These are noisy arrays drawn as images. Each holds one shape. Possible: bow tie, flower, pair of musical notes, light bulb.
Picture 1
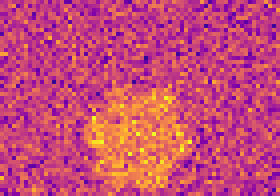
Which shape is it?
flower
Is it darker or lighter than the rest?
lighter
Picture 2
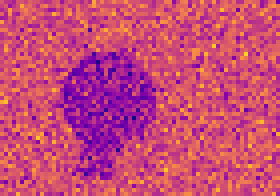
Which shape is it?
light bulb
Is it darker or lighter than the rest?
darker
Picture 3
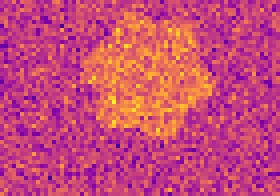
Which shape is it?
flower
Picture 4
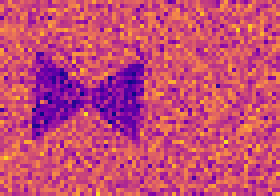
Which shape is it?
bow tie
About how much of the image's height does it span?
half
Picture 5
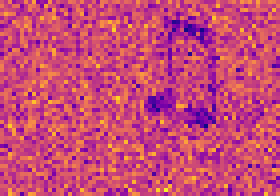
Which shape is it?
pair of musical notes
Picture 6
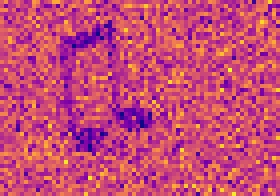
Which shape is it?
pair of musical notes
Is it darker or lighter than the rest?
darker
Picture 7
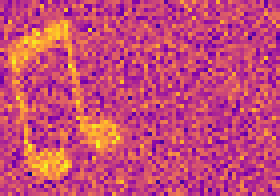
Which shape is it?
pair of musical notes
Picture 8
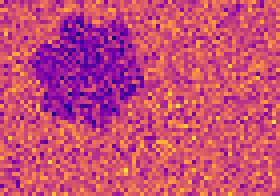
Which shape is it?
flower
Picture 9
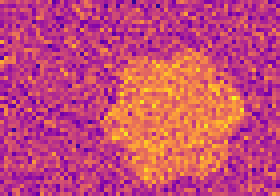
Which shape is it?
flower
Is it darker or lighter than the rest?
lighter
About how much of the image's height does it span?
two thirds
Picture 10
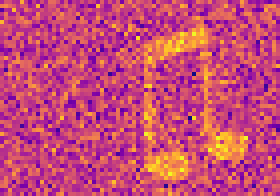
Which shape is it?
pair of musical notes
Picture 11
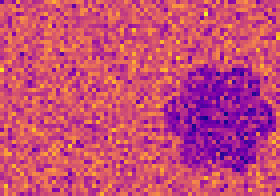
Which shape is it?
flower
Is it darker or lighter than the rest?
darker
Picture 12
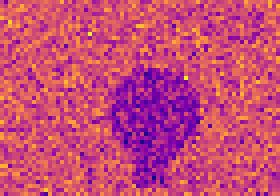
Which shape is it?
light bulb
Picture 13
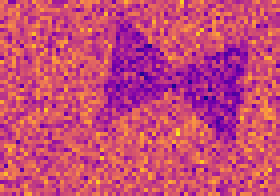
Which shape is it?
bow tie
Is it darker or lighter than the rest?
darker
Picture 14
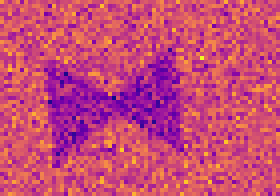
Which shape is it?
bow tie
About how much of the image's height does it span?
two thirds
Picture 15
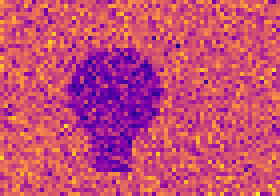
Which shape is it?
light bulb
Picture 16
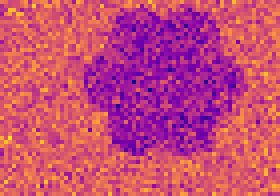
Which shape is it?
flower
